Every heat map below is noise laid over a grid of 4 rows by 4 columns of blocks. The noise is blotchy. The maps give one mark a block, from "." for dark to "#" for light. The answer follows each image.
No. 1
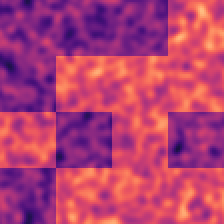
. . . #
. # # #
# . # .
. # # #
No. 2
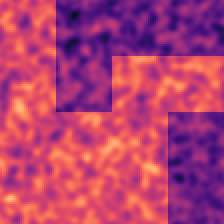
# . . .
# . # #
# # # .
# # # .
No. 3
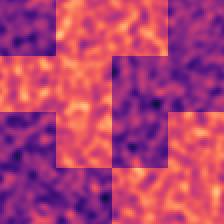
. # # .
# # . .
. # . #
. . # #
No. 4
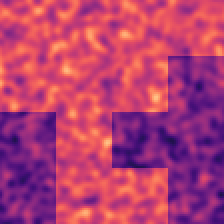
# # # #
# # # .
. # . .
. # # .
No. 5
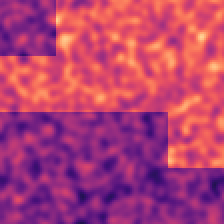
. # # #
# # # #
. . . #
. . . .
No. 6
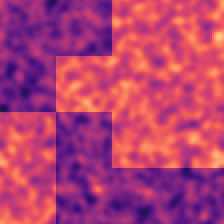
. . # #
. # # #
# . # #
# . . .
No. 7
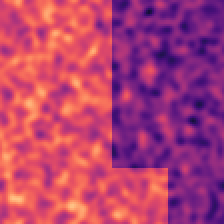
# # . .
# # . .
# # . .
# # # .
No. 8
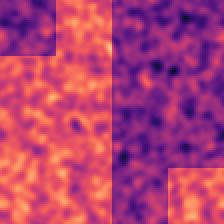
. # . .
# # . .
# # . .
# # . #
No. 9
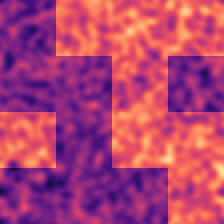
. # # #
. . # .
# . # #
. . . #
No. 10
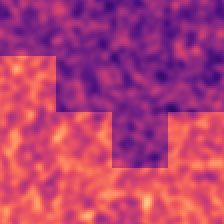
. . . .
# . . .
# # . #
# # # #
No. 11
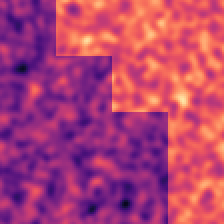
. # # #
. . # #
. . . #
. . . #
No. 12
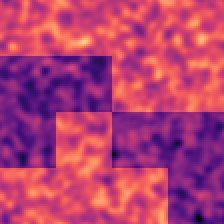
# # # #
. . # #
. # . .
# # # .
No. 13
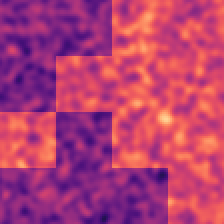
. . # #
. # # #
# . # #
. . . #
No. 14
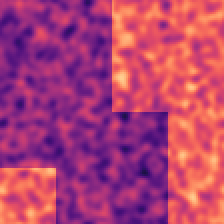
. . # #
. . # #
. . . #
# . . #
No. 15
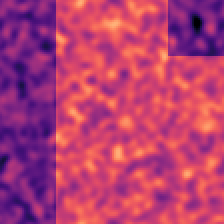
. # # .
. # # #
. # # #
. # # #
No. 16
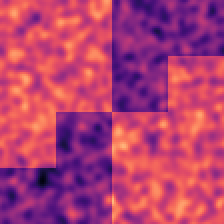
# # . .
# # . #
# . # #
. . # #
